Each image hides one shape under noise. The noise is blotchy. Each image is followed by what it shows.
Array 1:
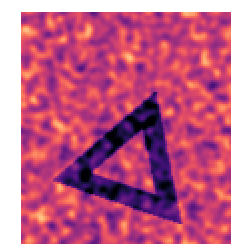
triangle frame
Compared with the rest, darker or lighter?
darker
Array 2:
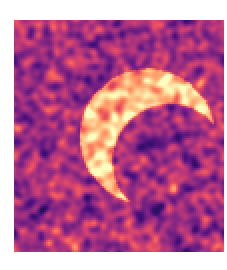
crescent
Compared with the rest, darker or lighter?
lighter
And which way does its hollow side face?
down and right
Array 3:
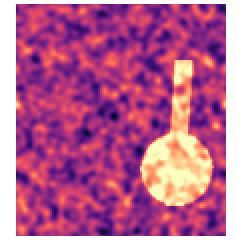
lollipop
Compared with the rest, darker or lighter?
lighter
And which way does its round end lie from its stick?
down
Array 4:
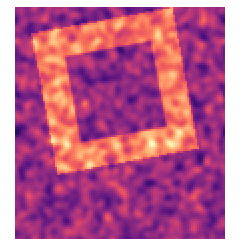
square frame
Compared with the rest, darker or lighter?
lighter
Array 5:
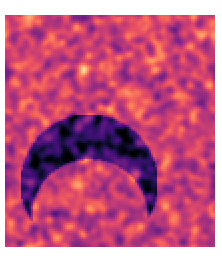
crescent
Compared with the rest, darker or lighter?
darker
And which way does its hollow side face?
down
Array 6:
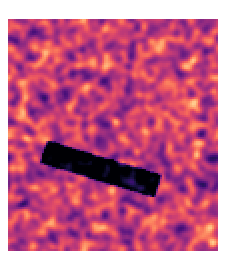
bar
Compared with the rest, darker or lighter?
darker
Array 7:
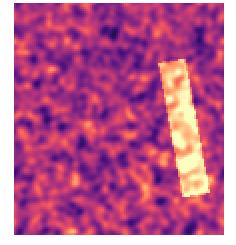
bar
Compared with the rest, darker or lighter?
lighter
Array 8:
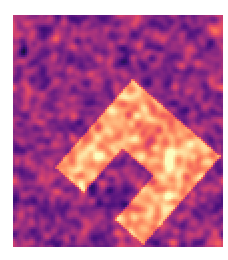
square with a notch
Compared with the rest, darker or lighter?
lighter
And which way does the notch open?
down and left
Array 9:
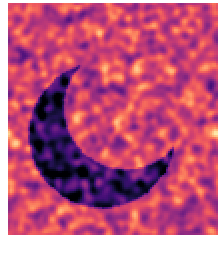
crescent
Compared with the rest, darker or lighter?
darker
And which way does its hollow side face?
up and right
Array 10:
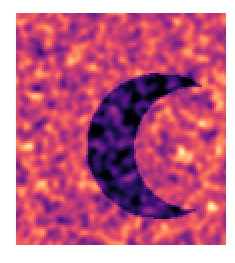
crescent
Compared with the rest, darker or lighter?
darker
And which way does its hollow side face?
right
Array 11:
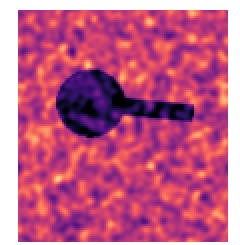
lollipop
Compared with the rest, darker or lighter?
darker
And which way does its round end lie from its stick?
left
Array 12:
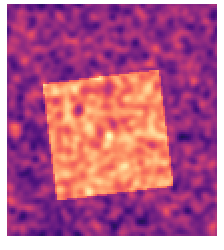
square
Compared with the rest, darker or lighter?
lighter
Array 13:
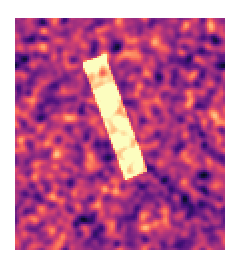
bar
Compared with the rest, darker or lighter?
lighter
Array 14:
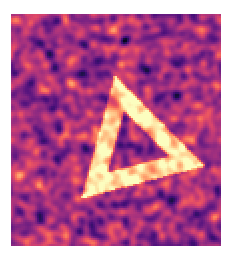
triangle frame
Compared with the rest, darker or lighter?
lighter
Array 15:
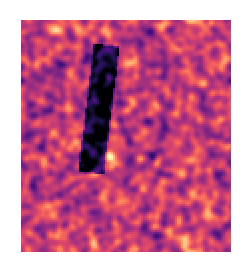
bar
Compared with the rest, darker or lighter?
darker
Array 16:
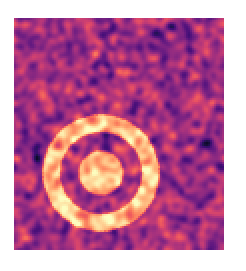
bullseye
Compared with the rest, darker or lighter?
lighter
